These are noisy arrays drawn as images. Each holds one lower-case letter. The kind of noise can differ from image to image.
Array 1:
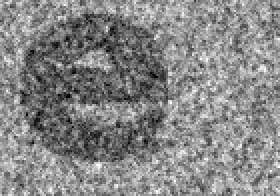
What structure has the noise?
blotchy
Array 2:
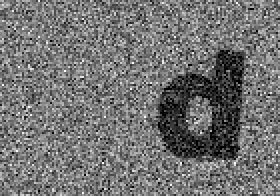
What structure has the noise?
low rank plus noise
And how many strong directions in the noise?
one
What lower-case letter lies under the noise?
d
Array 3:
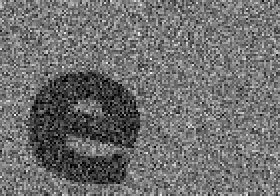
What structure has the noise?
low rank plus noise
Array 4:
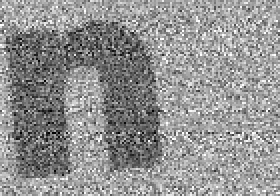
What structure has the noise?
rows of uneven size
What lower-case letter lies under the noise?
n
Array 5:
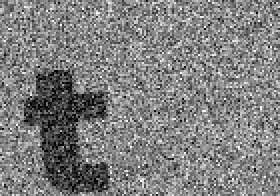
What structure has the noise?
independent entries
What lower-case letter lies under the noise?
t
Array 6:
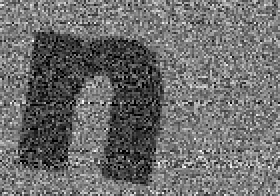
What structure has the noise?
rows of uneven size
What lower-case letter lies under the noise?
n
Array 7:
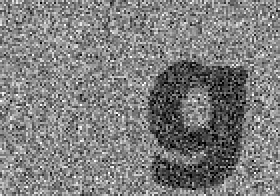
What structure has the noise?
low rank plus noise
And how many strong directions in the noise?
two
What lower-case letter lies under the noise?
g
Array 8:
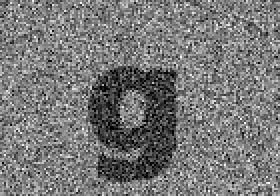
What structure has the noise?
independent entries
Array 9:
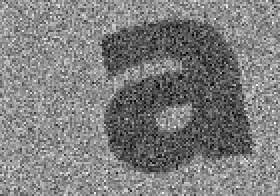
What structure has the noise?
independent entries
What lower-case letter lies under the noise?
a
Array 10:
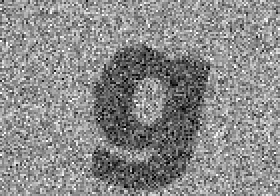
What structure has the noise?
independent entries
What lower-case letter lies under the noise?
g
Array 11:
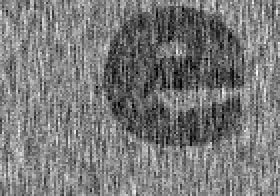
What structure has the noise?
streaked along the columns
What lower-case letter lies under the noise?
e
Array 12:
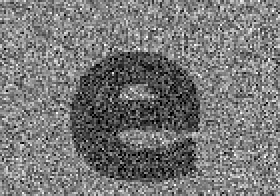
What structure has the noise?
low rank plus noise
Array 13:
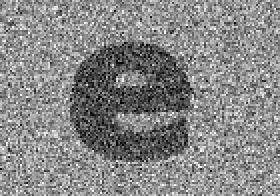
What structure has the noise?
low rank plus noise
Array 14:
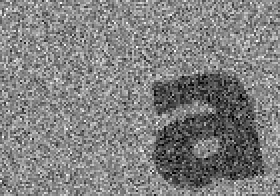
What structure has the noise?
independent entries
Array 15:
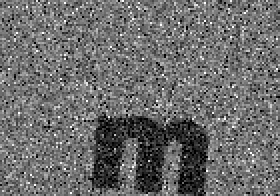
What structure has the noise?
heavy tails
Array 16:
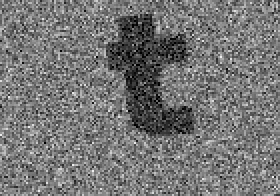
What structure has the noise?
low rank plus noise
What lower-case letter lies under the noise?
t
